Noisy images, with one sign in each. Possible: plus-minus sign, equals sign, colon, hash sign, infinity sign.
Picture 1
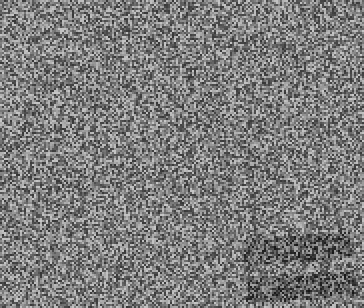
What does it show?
dark equals sign, bottom right
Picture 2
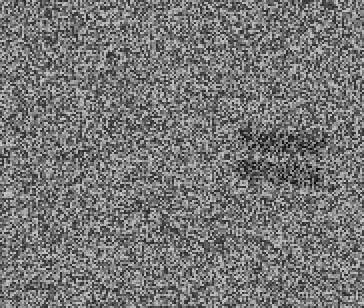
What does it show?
dark equals sign, middle right
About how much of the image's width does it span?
a quarter
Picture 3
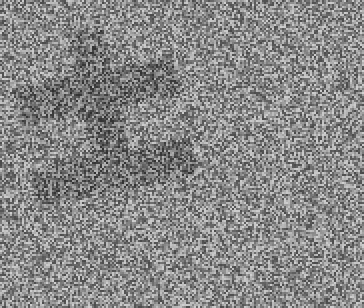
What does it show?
dark plus-minus sign
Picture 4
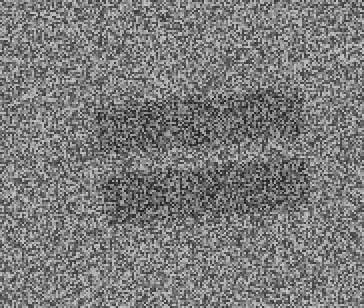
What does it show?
dark equals sign
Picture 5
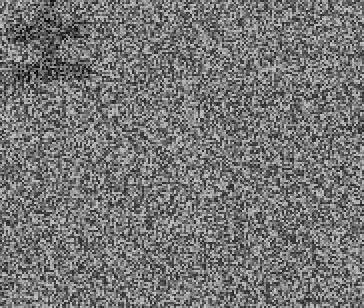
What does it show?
dark plus-minus sign, top left
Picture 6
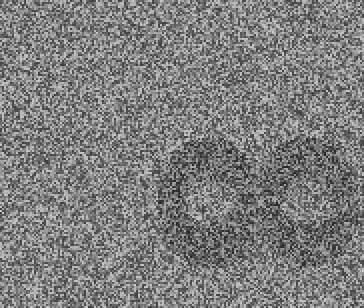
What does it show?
dark infinity sign
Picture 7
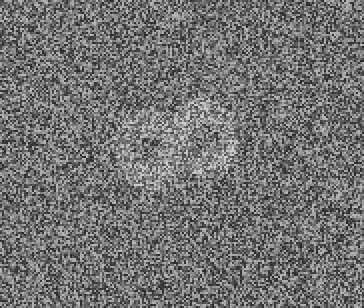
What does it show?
light infinity sign, centre
